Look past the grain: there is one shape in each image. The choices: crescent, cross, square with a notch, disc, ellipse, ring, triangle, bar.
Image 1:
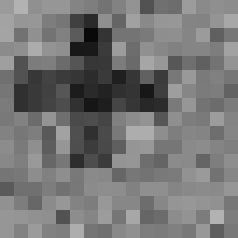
cross
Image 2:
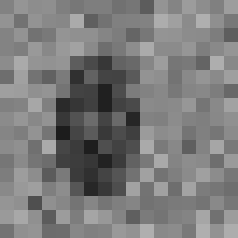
ellipse
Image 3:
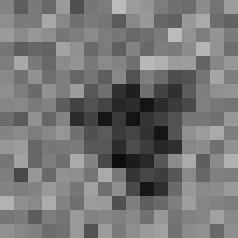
triangle
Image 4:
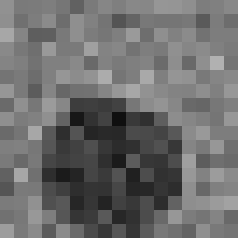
disc
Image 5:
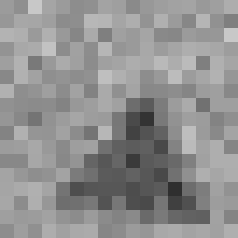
triangle
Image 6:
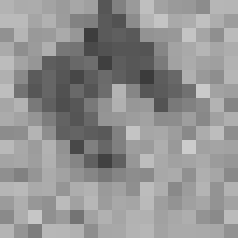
square with a notch
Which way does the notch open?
down and right
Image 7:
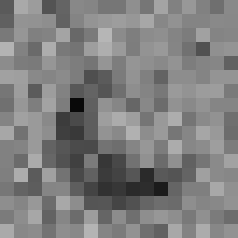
crescent
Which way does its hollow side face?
up and right
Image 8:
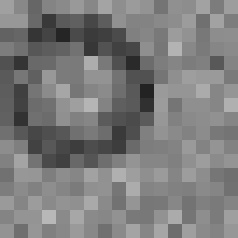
ring
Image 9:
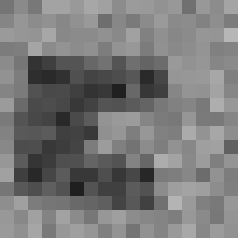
square with a notch
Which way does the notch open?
right
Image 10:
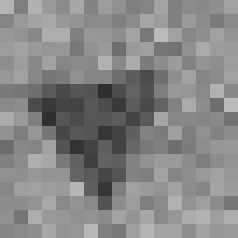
triangle
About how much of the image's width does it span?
two thirds
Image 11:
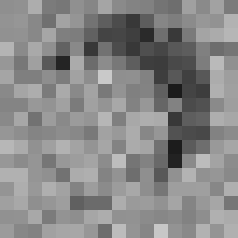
crescent
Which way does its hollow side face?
down and left
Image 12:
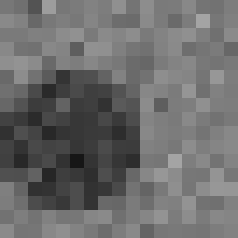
disc
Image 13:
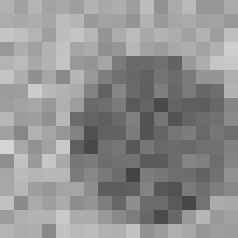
disc
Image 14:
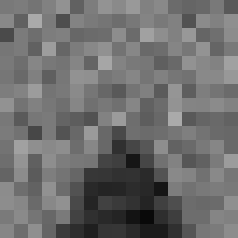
triangle
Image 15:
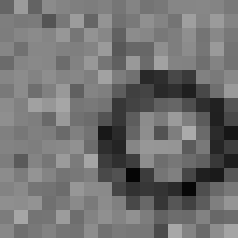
ring
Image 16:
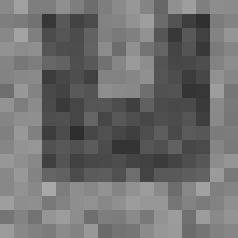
square with a notch
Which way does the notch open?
up
